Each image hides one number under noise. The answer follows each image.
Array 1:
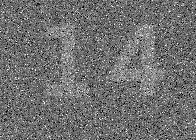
14
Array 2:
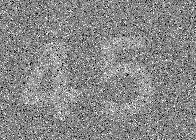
45
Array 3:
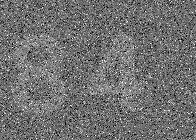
84
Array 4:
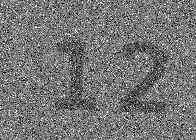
12
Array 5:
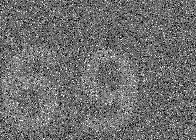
69
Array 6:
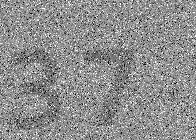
37
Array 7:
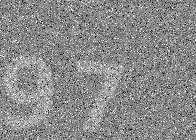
97
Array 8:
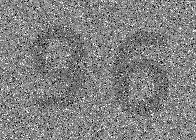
96
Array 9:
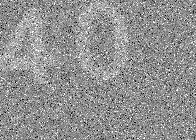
40
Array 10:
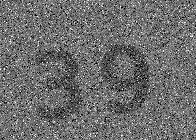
39
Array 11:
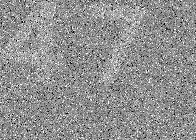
47
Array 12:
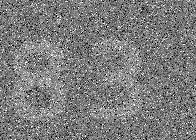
83
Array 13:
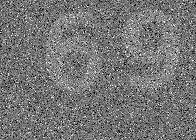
69
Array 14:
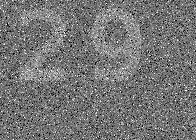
29
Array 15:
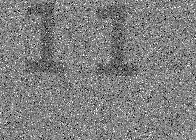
11
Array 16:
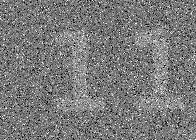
11
